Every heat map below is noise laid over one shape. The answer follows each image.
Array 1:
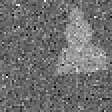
chess pawn
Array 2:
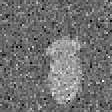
footprint
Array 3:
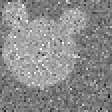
bear's head
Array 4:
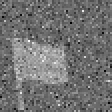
flag
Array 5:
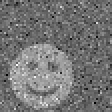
smiling face
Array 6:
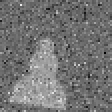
chess pawn
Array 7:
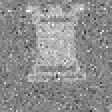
chess rook
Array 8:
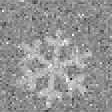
snowflake
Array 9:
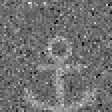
anchor
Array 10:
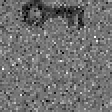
key
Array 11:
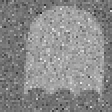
ghost
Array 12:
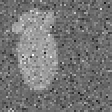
footprint
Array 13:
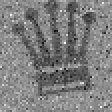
chess queen
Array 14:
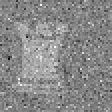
chess rook
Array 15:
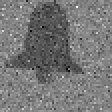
bell
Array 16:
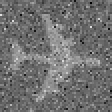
airplane
